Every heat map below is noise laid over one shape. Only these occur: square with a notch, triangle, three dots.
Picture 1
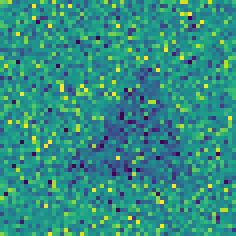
triangle
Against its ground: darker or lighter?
darker
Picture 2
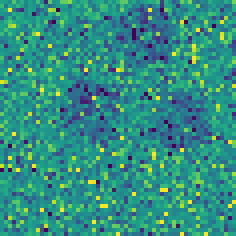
three dots
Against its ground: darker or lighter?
darker
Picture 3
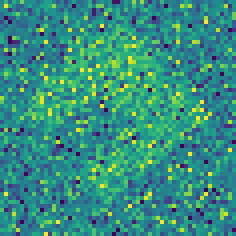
square with a notch
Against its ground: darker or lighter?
lighter
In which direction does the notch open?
down and left
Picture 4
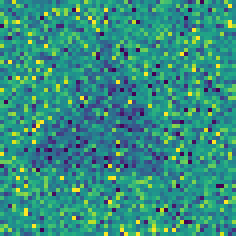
triangle
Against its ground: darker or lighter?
darker
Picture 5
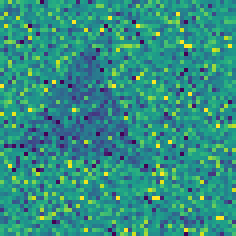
triangle
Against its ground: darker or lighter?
darker
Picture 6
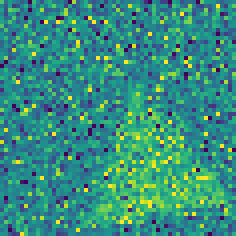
triangle
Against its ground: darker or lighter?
lighter
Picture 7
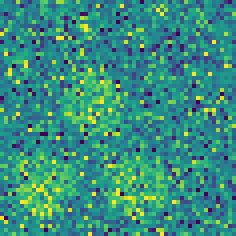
three dots
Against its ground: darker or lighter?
lighter
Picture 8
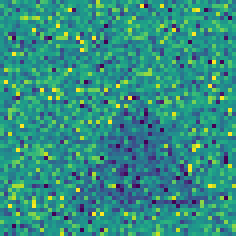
triangle
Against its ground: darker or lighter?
darker
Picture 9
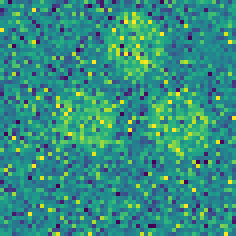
three dots
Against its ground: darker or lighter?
lighter
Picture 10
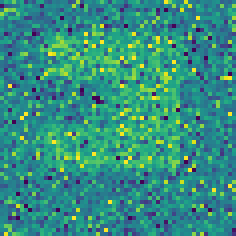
square with a notch
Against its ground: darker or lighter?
lighter
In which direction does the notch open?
left
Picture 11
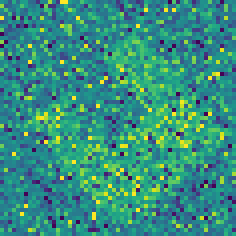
square with a notch
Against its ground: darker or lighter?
lighter
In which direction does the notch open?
up and left
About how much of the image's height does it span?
nearly all
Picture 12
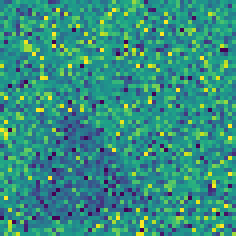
triangle
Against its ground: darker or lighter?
darker
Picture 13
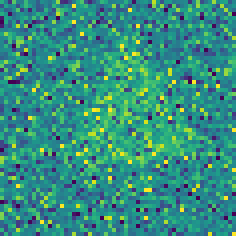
triangle
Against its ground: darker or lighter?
lighter
